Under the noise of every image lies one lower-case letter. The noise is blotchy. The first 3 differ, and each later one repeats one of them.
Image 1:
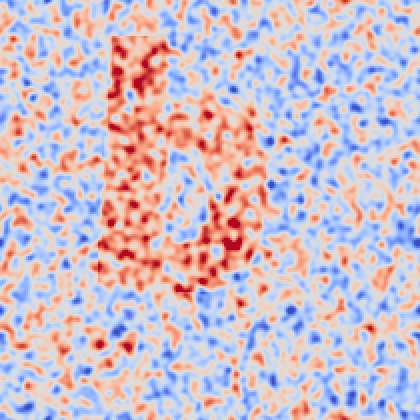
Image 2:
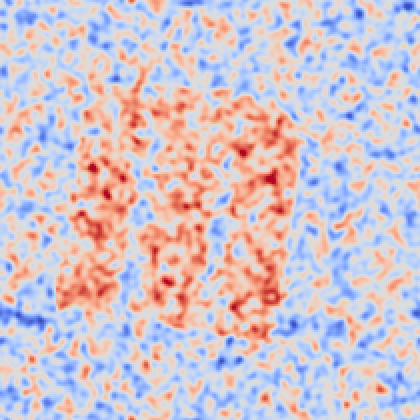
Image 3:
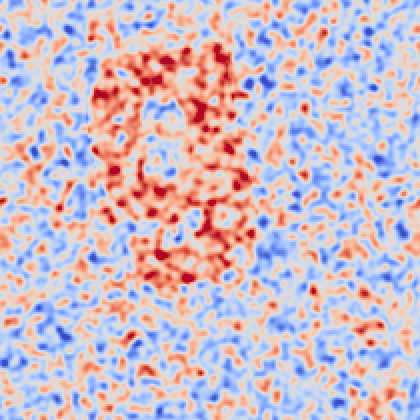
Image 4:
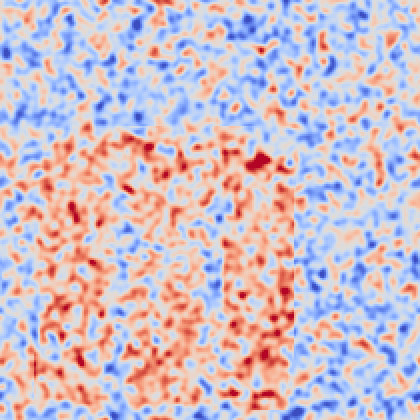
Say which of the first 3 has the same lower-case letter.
2
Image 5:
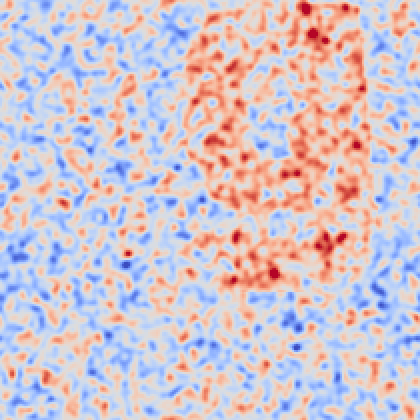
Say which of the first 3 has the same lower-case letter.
3
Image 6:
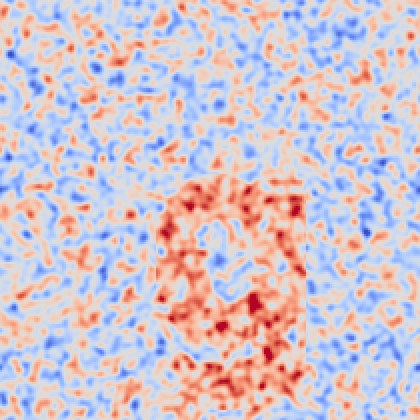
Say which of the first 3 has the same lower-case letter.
3
